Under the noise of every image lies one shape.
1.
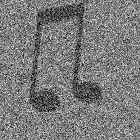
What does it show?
dark pair of musical notes
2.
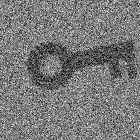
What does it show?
dark key
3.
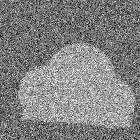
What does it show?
light cloud
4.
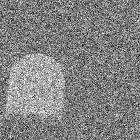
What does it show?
light ghost
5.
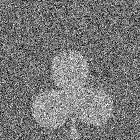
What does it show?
light club
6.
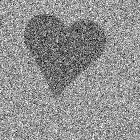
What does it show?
dark heart
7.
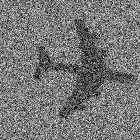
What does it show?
dark airplane
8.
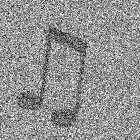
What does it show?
dark pair of musical notes
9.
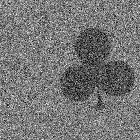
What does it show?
dark club
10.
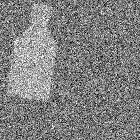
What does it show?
light bottle
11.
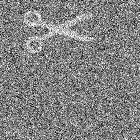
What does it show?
light pair of scissors
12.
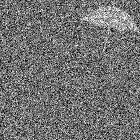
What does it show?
light umbrella, top right
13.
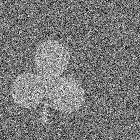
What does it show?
light club
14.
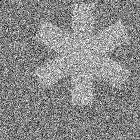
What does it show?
light asterisk
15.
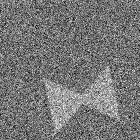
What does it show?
light bow tie
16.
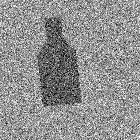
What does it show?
dark bottle
